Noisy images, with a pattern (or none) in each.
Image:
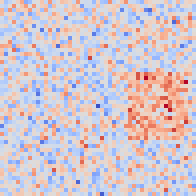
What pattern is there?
one block
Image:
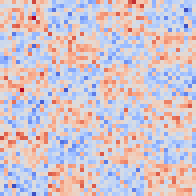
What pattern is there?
a checkerboard
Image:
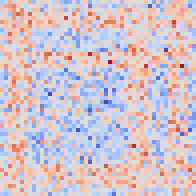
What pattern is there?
bands of rows crossing bands of columns
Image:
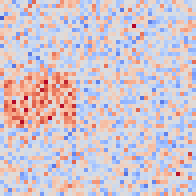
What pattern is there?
one block
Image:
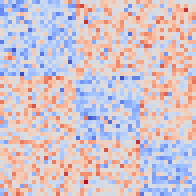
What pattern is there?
blocks along the diagonal
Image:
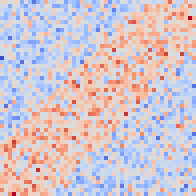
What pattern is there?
a diagonal band
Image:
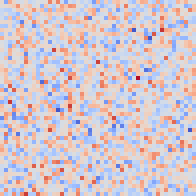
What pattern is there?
only noise
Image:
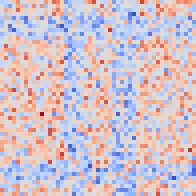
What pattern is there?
bands of rows crossing bands of columns
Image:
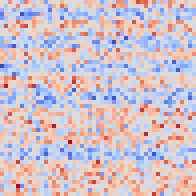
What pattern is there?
bands of rows
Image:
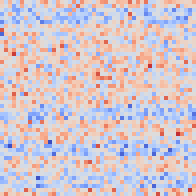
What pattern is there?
bands of rows
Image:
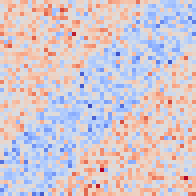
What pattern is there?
a diagonal band
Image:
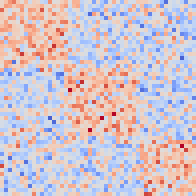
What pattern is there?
blocks along the diagonal
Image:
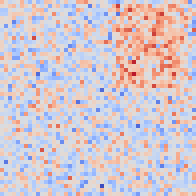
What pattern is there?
one block
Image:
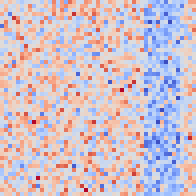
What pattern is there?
one band of columns
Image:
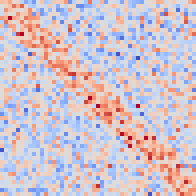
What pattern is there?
a diagonal band
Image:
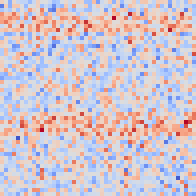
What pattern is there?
bands of rows
